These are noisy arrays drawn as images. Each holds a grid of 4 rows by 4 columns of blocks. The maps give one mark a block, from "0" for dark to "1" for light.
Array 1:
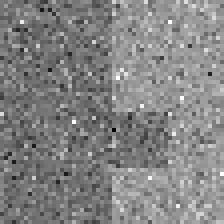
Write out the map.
0 0 1 1
0 0 1 1
0 0 0 1
0 0 1 1
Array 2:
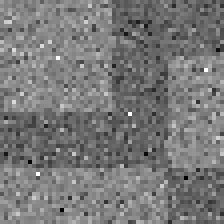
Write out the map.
1 1 0 0
1 1 0 1
0 0 0 1
1 1 1 0
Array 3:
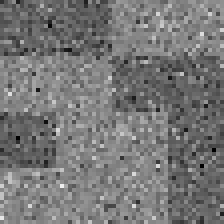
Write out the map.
0 0 1 1
1 1 0 0
0 1 1 0
1 1 1 0
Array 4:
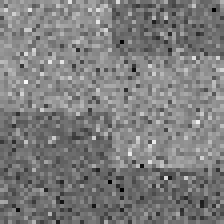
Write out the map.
1 1 0 0
1 1 1 1
0 0 1 1
0 0 0 0
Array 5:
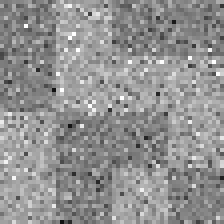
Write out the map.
0 1 0 0
0 1 1 1
1 0 0 1
1 0 1 0
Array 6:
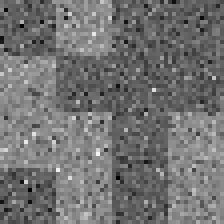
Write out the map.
0 1 0 0
1 0 0 0
1 1 0 1
0 1 0 1
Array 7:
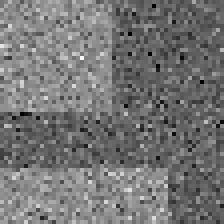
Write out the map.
1 1 0 0
1 1 0 0
0 0 0 0
1 1 1 0
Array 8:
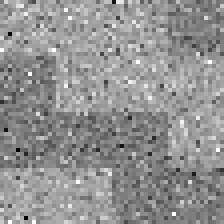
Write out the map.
1 1 1 0
0 1 1 1
0 0 0 1
1 1 0 0
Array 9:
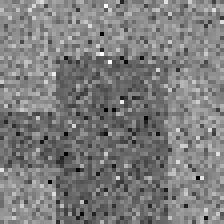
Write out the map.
1 1 1 1
1 0 0 1
0 0 0 1
1 0 0 1
